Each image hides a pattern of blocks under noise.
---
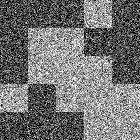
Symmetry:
mirrored about the diagonal from the top left
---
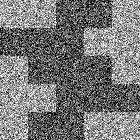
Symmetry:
the same after a half turn
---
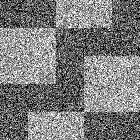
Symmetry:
the same after a half turn
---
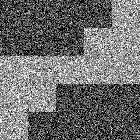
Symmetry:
the same after a half turn
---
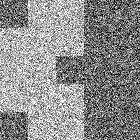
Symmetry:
top and bottom mirror each other
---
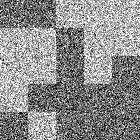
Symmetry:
no symmetry
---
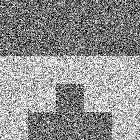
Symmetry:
left and right mirror each other
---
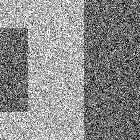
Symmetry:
top and bottom mirror each other
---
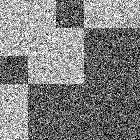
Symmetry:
mirrored about the diagonal from the top left
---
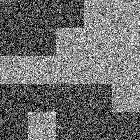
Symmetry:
no symmetry
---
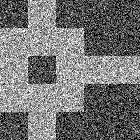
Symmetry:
top and bottom mirror each other
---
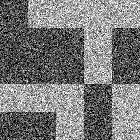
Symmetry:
no symmetry
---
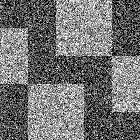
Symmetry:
the same after a half turn
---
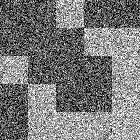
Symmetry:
mirrored about the diagonal from the top left
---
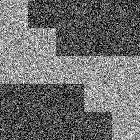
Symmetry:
the same after a half turn
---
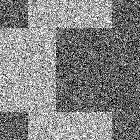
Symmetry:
top and bottom mirror each other
